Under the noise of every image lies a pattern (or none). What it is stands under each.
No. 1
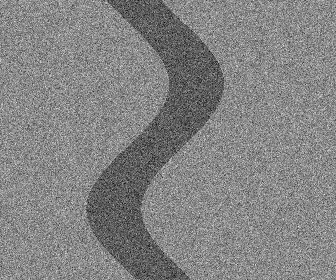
a wavy band
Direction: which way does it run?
top to bottom
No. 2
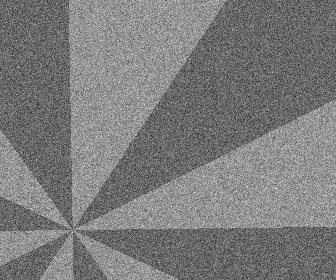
spokes from one point
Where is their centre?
bottom left
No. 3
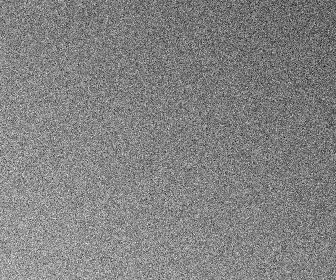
a smooth slope
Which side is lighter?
bottom left
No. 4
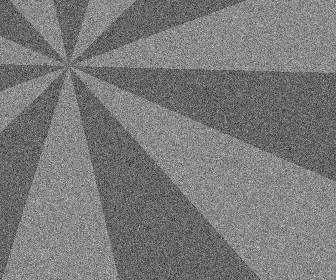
spokes from one point
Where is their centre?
top left
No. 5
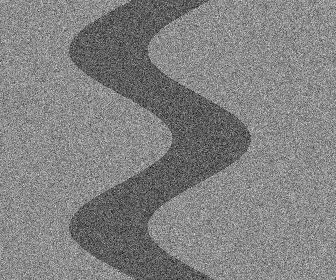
a wavy band
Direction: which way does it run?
top to bottom
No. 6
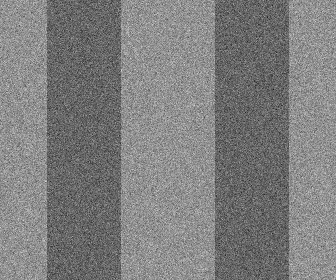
vertical stripes
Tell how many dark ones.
2
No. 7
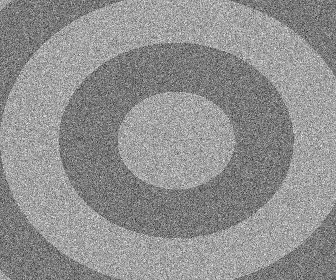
rings round one point
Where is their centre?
centre
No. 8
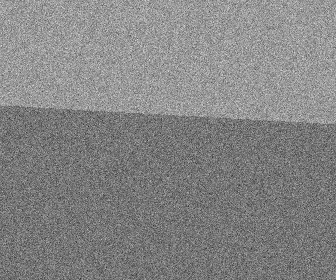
a sharp edge
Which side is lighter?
top
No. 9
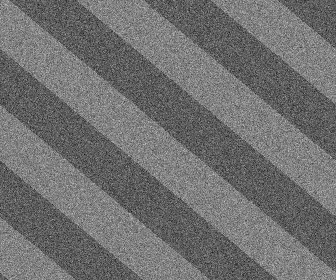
diagonal stripes
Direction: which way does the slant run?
top left to bottom right
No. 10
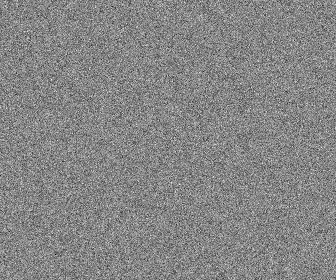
only noise
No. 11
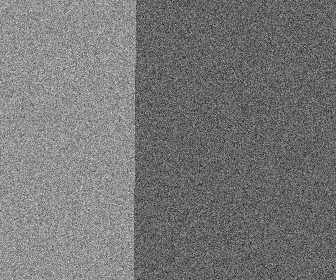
a sharp edge
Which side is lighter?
left
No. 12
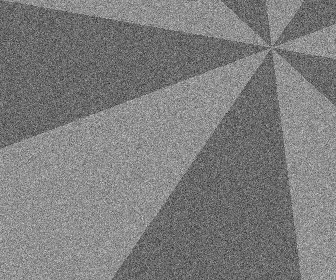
spokes from one point
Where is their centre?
top right
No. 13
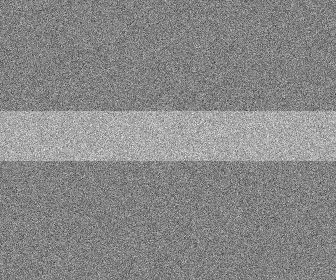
one horizontal stripe
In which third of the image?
middle
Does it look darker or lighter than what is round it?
lighter
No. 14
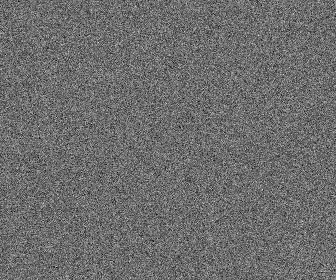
only noise
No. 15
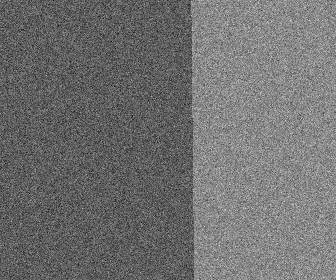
a sharp edge
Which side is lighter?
right
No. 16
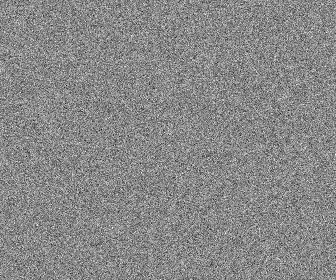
only noise
